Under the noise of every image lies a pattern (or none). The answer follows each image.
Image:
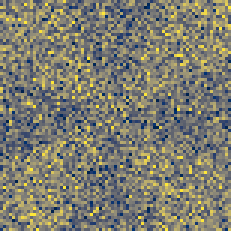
spokes from one point
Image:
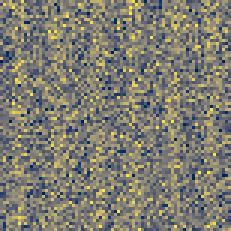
vertical stripes
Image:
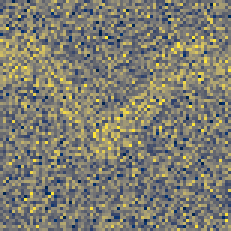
a wavy band
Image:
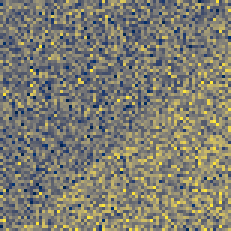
a sharp edge
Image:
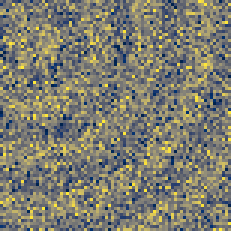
rings round one point
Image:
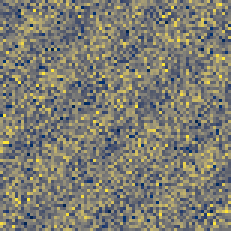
diagonal stripes
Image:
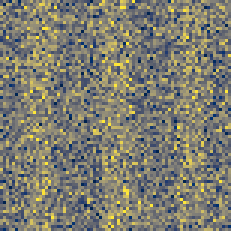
vertical stripes
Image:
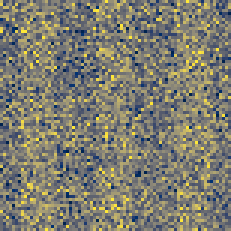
vertical stripes
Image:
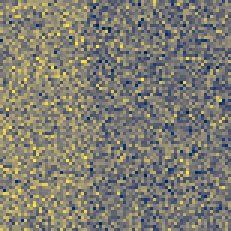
a sharp edge
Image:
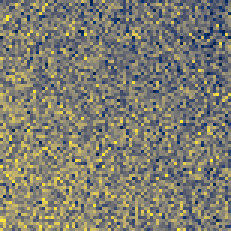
a smooth slope
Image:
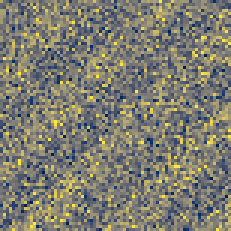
diagonal stripes
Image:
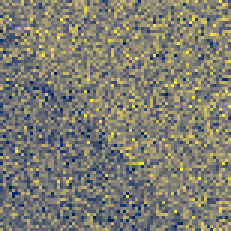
a sharp edge
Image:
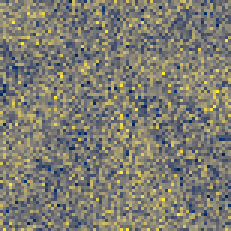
spokes from one point
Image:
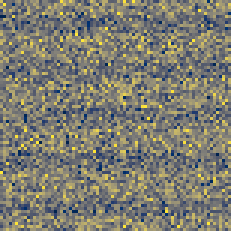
horizontal stripes
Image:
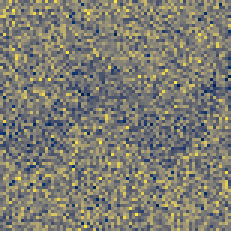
a wavy band
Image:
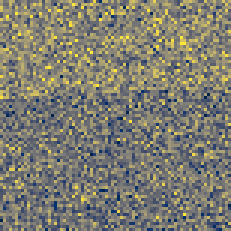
a sharp edge
